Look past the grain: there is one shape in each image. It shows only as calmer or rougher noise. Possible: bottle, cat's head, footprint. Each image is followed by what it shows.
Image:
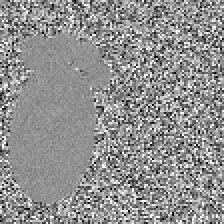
footprint
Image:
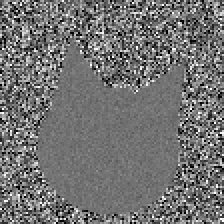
cat's head
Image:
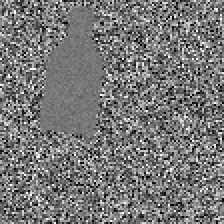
bottle
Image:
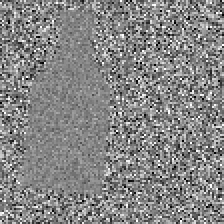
bottle
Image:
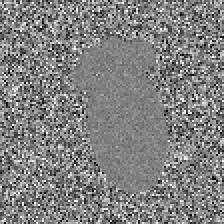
footprint
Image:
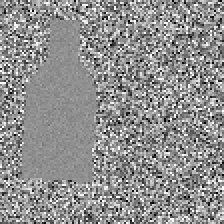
bottle
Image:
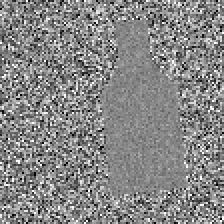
bottle
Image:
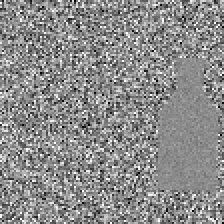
bottle
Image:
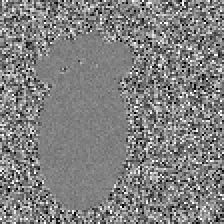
footprint
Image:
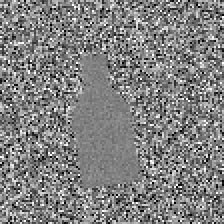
bottle
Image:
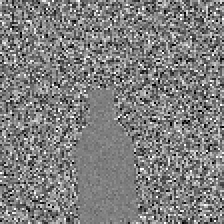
bottle
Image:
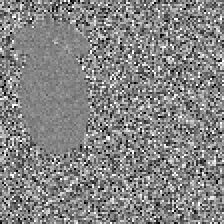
footprint
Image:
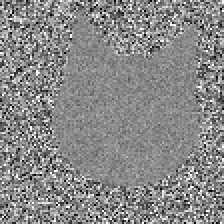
cat's head
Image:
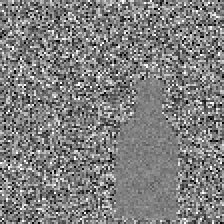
bottle
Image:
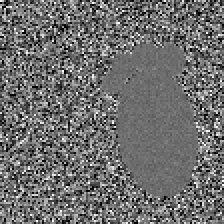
footprint
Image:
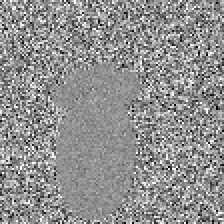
footprint
